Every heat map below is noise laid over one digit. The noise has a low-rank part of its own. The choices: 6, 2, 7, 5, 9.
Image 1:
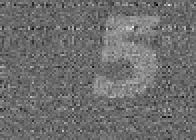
5
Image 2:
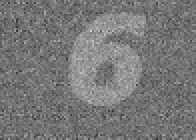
6
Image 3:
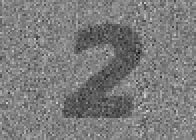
2
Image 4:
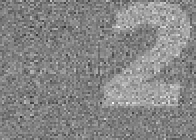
2
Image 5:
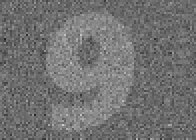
9
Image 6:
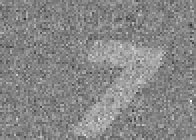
7
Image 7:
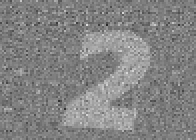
2
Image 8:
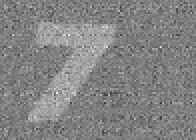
7
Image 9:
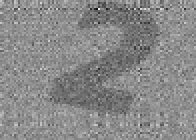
2
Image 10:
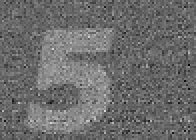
5
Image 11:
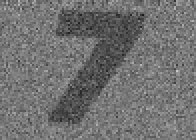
7
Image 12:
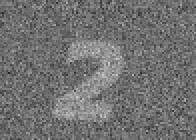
2
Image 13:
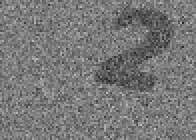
2
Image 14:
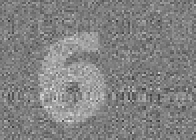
6
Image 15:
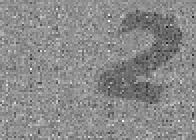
2
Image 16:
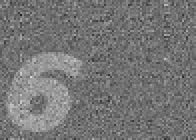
6
